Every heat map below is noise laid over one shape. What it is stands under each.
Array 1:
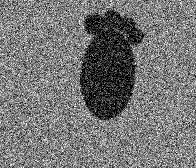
footprint
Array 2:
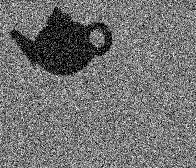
teapot
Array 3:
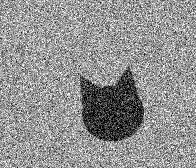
cat's head
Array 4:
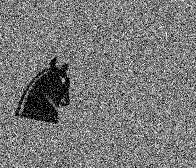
chess knight
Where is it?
middle left
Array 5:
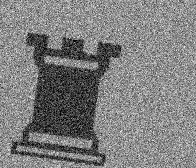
chess rook
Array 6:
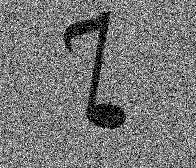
musical note
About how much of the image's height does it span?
two thirds
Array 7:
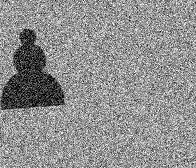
chess pawn
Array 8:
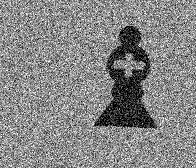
chess bishop
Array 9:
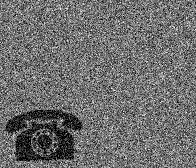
telephone
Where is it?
bottom left
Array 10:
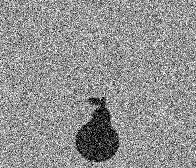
pear
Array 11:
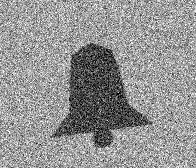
bell
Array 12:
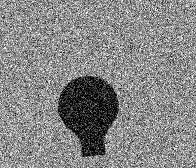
light bulb
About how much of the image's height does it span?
half
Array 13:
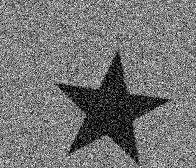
star
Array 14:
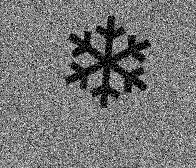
snowflake
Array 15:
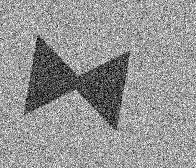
bow tie
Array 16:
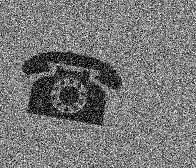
telephone
